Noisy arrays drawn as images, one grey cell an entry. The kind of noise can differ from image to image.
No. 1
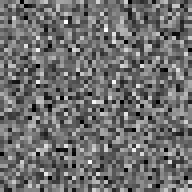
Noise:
independent entries
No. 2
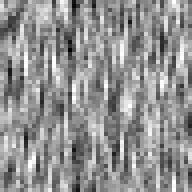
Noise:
streaked along the columns
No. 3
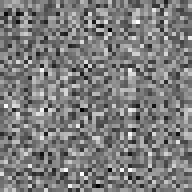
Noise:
low rank plus noise
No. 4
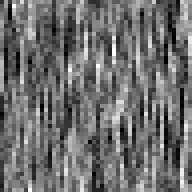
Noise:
streaked along the columns
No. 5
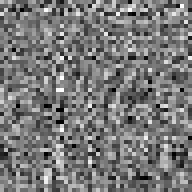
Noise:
low rank plus noise
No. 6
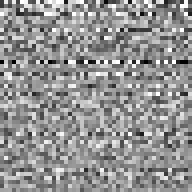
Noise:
rows of uneven size
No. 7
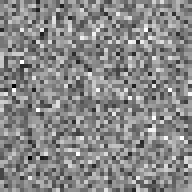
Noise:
independent entries
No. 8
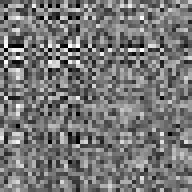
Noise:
low rank plus noise
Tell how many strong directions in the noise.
one
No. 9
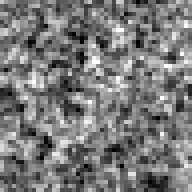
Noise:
blotchy
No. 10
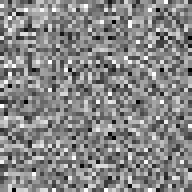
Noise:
low rank plus noise
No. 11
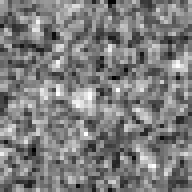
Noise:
blotchy
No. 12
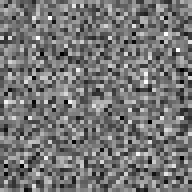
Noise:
low rank plus noise
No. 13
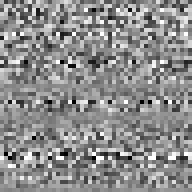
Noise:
rows of uneven size
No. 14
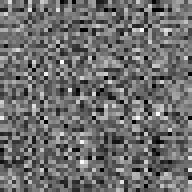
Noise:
low rank plus noise
